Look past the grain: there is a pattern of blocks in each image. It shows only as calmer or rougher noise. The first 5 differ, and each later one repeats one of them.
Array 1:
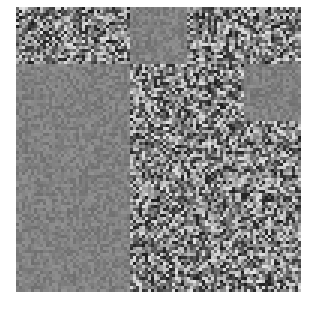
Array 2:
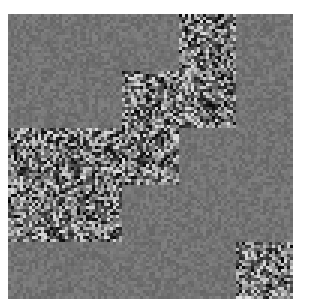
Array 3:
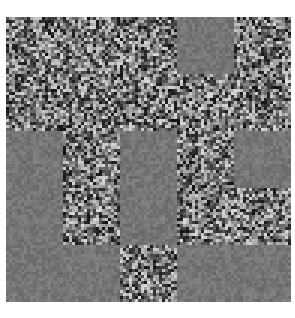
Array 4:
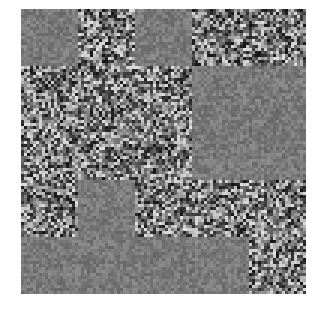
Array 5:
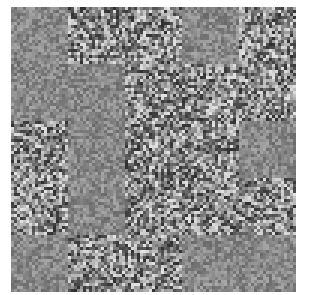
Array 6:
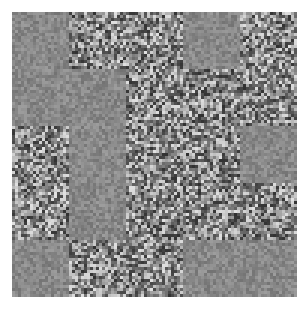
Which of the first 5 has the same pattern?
5
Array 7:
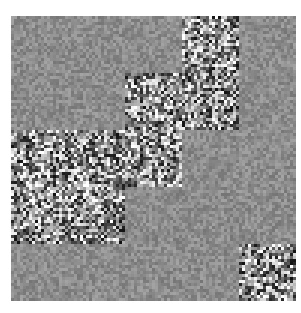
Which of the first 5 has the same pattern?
2
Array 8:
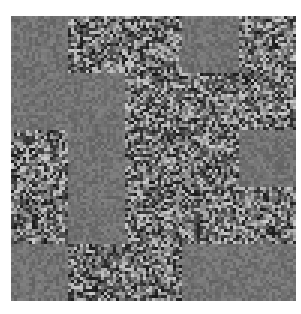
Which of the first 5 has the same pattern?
5
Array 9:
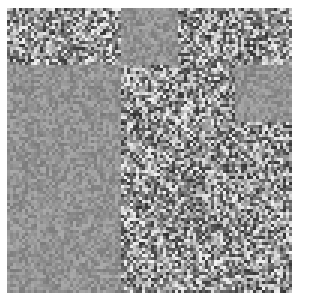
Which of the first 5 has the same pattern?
1
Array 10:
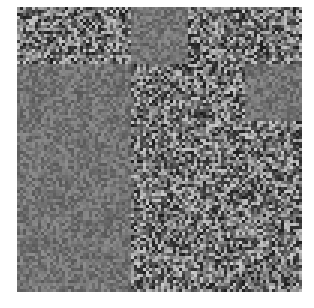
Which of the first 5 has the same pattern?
1
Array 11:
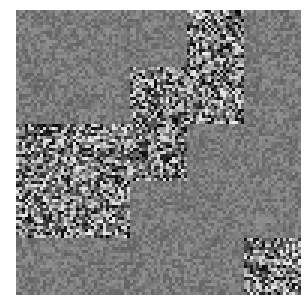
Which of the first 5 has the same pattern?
2
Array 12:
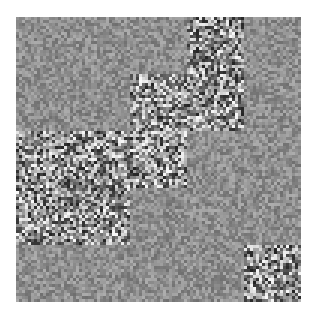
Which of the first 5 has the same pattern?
2
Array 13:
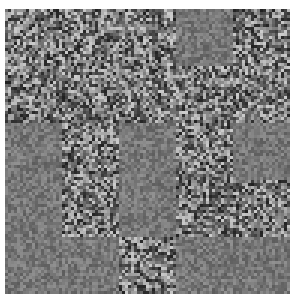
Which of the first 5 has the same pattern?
3
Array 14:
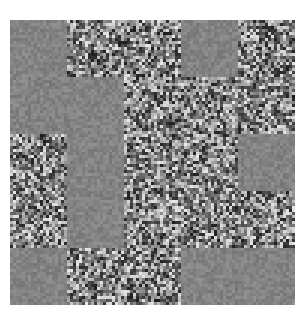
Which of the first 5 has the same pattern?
5
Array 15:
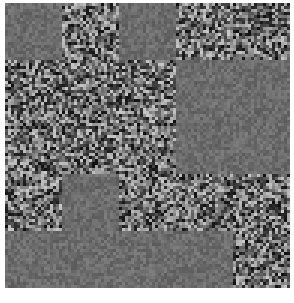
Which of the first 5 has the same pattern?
4
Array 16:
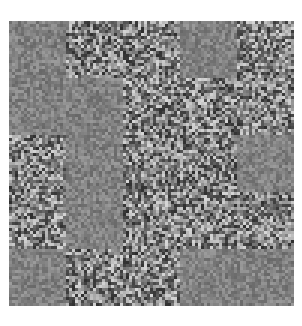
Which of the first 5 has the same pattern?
5
